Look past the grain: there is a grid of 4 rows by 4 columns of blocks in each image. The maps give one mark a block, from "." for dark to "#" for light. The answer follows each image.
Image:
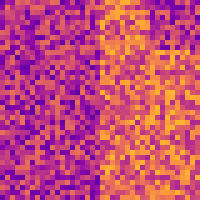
. . # .
. . # #
. . # #
. . # #
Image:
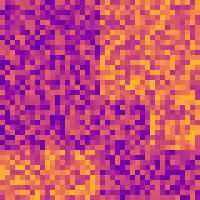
. . # #
. . # #
. . . #
# # . .
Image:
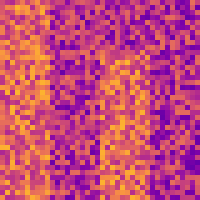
# . . .
# . # .
# . # .
# . # .
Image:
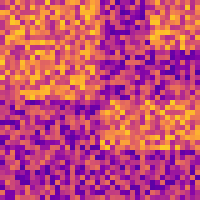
# # . #
# # . .
. . # #
. . . .
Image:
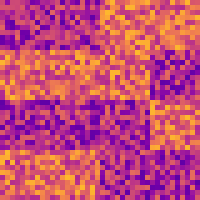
. . # #
# # # .
. . . #
# # . .
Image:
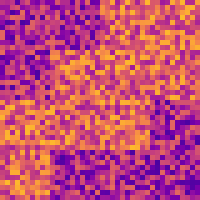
. . # #
. # # #
# # # .
# . . .
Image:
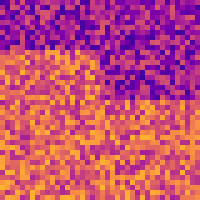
. . . .
# # . .
# # # #
# # # #
